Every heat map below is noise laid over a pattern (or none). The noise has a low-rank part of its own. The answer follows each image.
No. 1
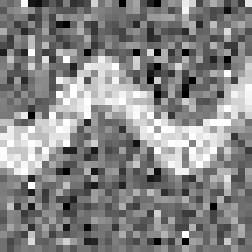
a wavy band
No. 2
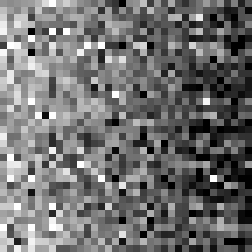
a smooth slope
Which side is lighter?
left
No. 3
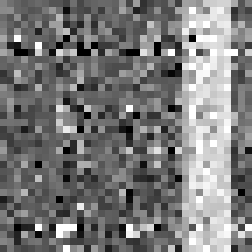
one vertical stripe
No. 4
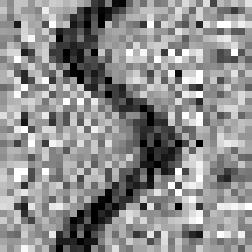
a wavy band
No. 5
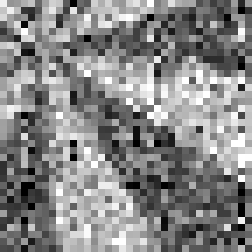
spokes from one point
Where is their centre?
top left
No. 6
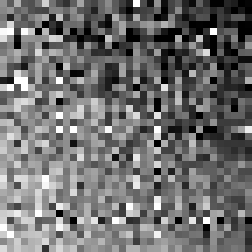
a smooth slope
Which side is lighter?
bottom left
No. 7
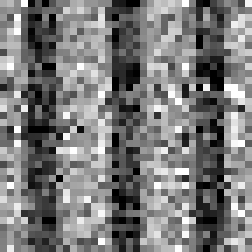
vertical stripes
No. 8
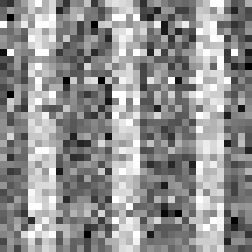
vertical stripes
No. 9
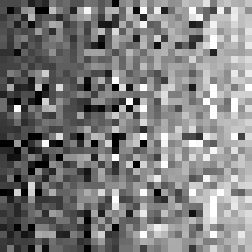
a smooth slope
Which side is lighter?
right
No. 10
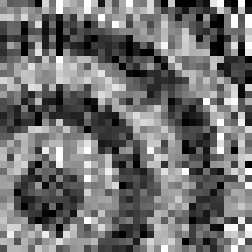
rings round one point
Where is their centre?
bottom left
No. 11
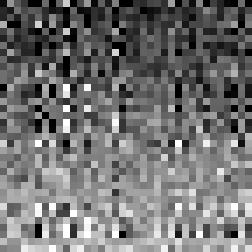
a smooth slope
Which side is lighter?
bottom
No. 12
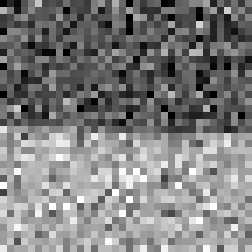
a sharp edge
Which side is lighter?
bottom
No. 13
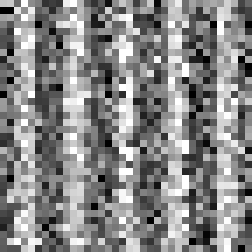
vertical stripes
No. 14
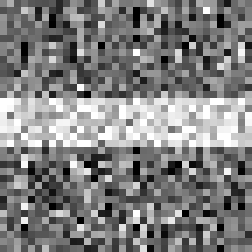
one horizontal stripe
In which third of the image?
middle
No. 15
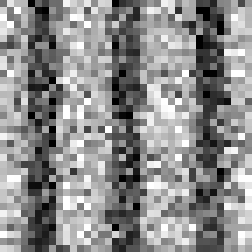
vertical stripes
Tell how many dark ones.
3
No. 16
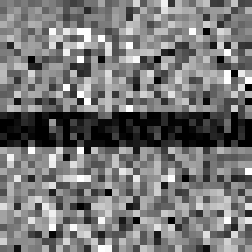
one horizontal stripe
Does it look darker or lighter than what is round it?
darker
